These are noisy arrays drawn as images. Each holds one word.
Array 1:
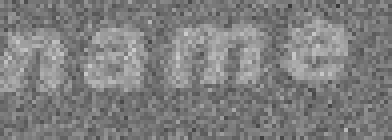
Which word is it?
name
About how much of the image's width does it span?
nearly all
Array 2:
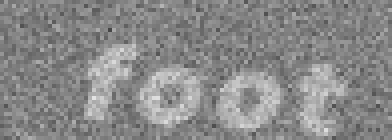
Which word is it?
foot
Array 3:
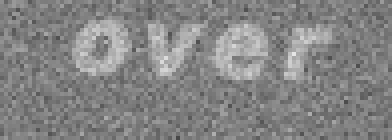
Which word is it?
over
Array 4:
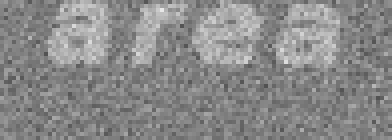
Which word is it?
area
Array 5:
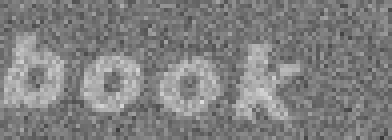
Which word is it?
book
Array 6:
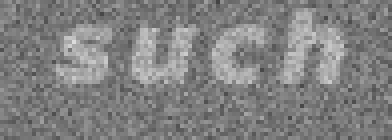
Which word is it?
such
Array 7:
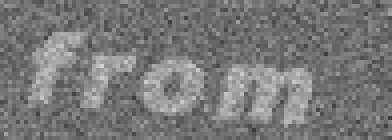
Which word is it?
from
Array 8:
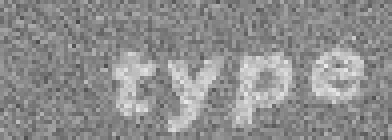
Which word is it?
type
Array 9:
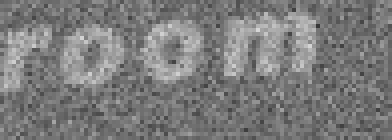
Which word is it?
room
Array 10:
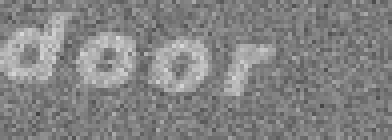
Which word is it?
door
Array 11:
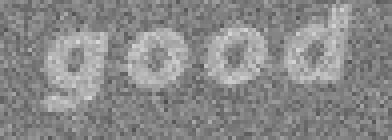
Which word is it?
good
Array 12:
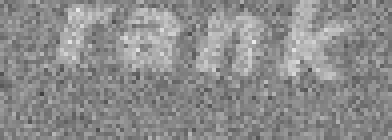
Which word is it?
rank
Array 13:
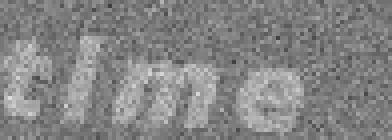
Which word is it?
time
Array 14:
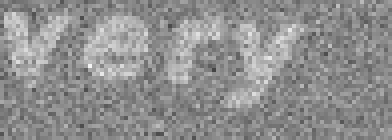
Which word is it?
very
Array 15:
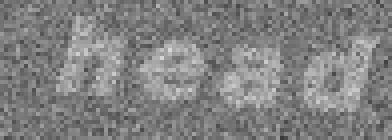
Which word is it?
head
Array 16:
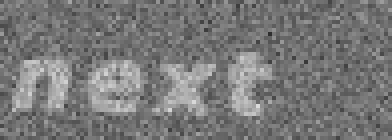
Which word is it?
next
